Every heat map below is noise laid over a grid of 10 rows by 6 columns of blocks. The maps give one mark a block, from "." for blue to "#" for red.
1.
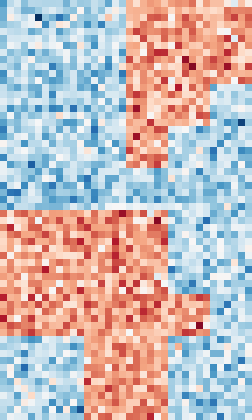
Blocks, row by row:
...###
...###
...##.
...#..
......
####..
####..
#####.
..##..
..##..
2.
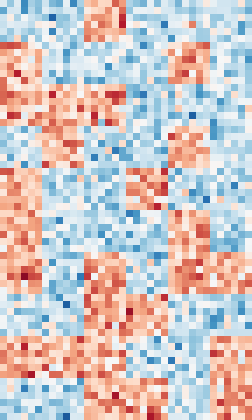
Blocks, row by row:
..#...
#...#.
###...
.#..#.
#..#..
#...#.
#.#.##
..##..
###..#
..##.#
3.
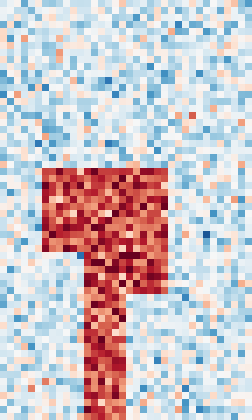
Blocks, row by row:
......
......
......
......
.###..
.###..
..##..
..#...
..#...
..#...
